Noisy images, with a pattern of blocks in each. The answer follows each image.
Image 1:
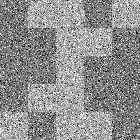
the same after a half turn
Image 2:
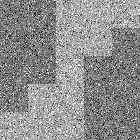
the same after a half turn
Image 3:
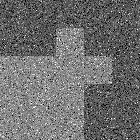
mirrored about the diagonal from the bottom left
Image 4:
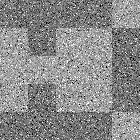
top and bottom mirror each other
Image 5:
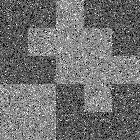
mirrored about the diagonal from the bottom left
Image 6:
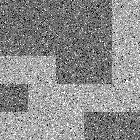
no symmetry
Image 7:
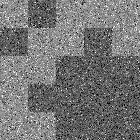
mirrored about the diagonal from the top left
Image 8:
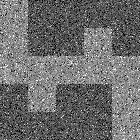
the same after a half turn
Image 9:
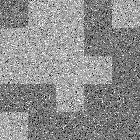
mirrored about the diagonal from the top left
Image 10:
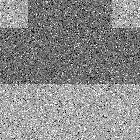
left and right mirror each other
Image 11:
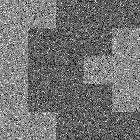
top and bottom mirror each other
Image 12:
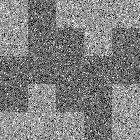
the same after a half turn
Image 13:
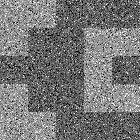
top and bottom mirror each other
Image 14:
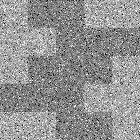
the same after a half turn
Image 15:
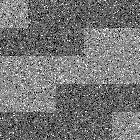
the same after a half turn
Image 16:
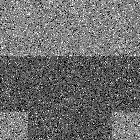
left and right mirror each other
